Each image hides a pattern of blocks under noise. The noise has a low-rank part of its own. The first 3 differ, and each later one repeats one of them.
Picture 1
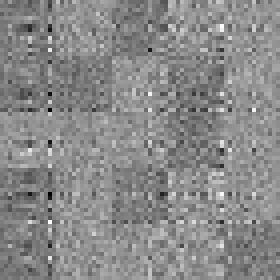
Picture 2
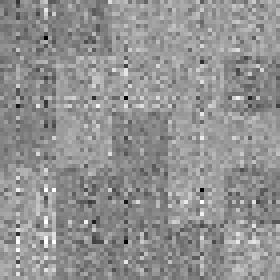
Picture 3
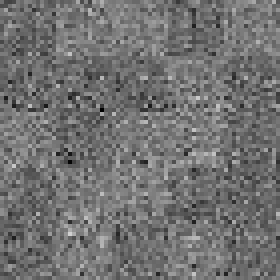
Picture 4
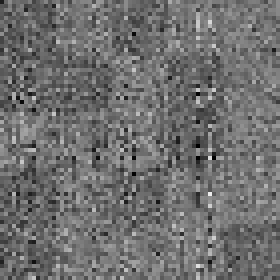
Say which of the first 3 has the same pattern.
1
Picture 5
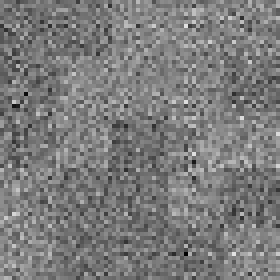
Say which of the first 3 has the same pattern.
2
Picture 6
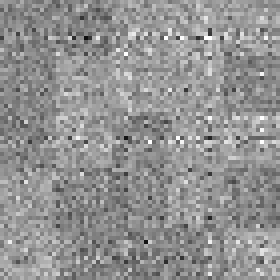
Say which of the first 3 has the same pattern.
2
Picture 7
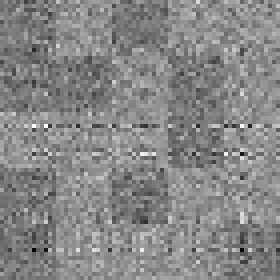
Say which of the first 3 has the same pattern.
1
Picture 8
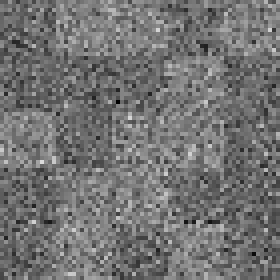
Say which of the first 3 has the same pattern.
3
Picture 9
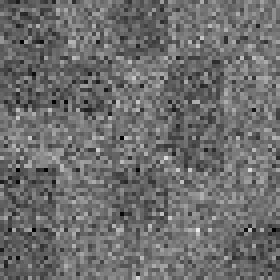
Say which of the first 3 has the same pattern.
1
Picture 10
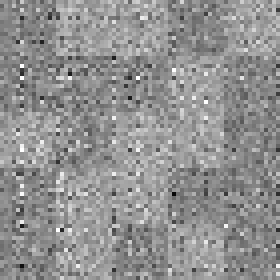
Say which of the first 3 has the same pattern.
3
